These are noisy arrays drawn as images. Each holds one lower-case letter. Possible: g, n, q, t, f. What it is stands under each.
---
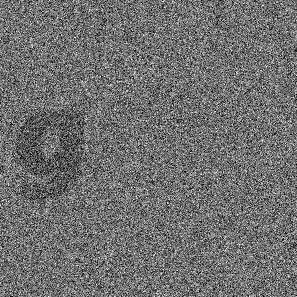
g
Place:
middle left
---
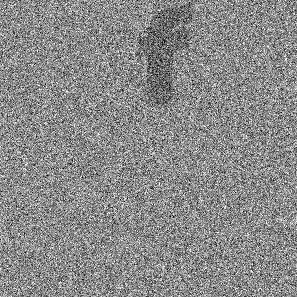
f
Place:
top middle
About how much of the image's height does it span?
a third
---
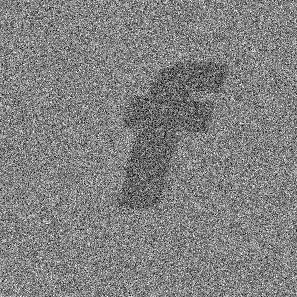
f
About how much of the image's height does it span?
half
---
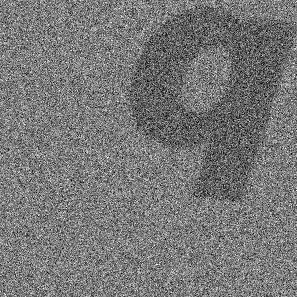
q
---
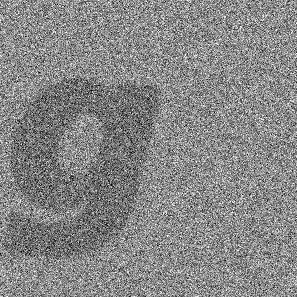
g
